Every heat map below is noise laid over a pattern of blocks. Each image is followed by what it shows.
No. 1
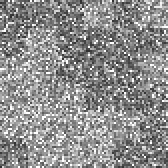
mirrored about the diagonal from the bottom left
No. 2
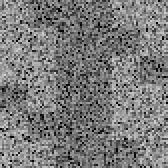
the same after a half turn
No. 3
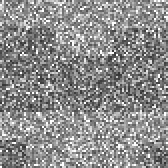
left and right mirror each other
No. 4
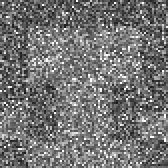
left and right mirror each other
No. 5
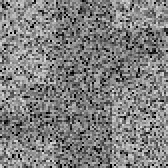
the same after a half turn
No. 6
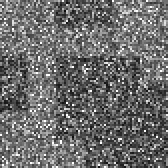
mirrored about the diagonal from the top left
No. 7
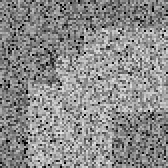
mirrored about the diagonal from the top left
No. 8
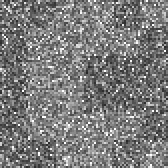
top and bottom mirror each other
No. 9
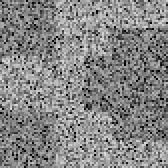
top and bottom mirror each other
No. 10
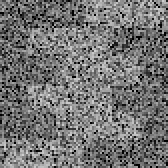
the same after a half turn
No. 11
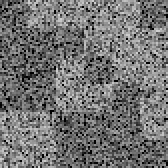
mirrored about the diagonal from the bottom left
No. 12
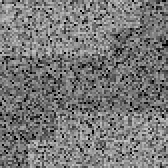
the same after a half turn
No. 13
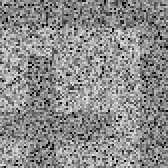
mirrored about the diagonal from the bottom left
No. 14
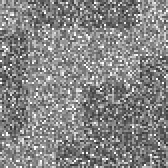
mirrored about the diagonal from the top left
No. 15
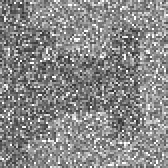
top and bottom mirror each other
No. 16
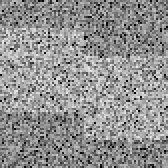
the same after a half turn
